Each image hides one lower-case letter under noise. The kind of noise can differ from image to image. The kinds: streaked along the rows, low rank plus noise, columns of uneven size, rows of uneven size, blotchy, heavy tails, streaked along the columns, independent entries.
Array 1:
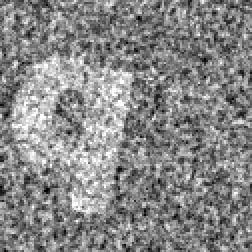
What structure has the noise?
blotchy
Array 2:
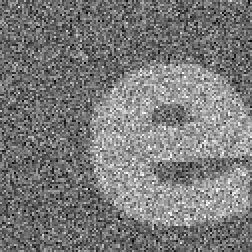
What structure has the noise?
independent entries
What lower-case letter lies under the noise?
e
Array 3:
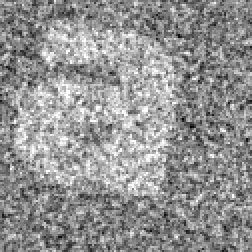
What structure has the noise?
blotchy
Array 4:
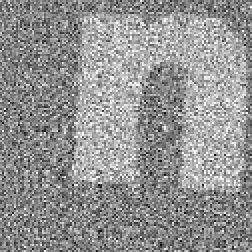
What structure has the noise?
low rank plus noise
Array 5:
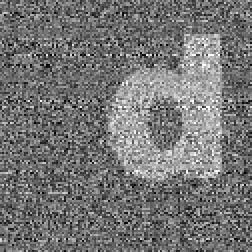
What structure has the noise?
rows of uneven size
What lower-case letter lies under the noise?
d
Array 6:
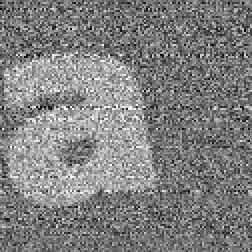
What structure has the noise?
rows of uneven size
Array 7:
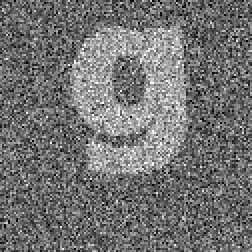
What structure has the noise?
independent entries
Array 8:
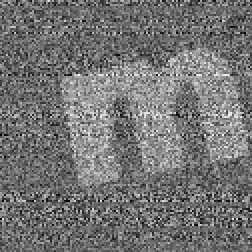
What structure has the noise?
rows of uneven size
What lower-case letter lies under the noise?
m
